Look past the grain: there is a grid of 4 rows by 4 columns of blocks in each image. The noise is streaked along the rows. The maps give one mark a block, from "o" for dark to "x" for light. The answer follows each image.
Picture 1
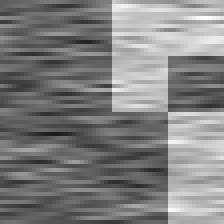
o o x x
o o x o
o o o x
o o o x
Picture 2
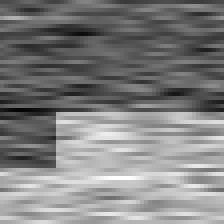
o o o o
o o o o
o x x x
x x x x
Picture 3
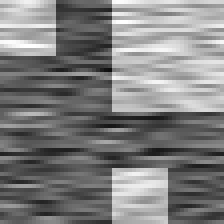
x o x x
o o x x
o o o o
o o x o
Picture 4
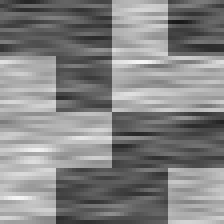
o o x o
x o x x
x x o o
x o o x
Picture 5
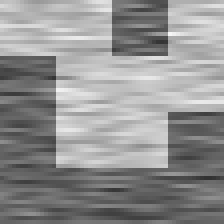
x x o x
o x x x
o x x o
o o o o
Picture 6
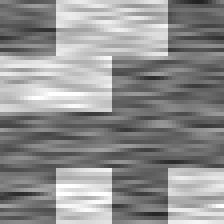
o x x o
x x o o
o o o o
o x o x
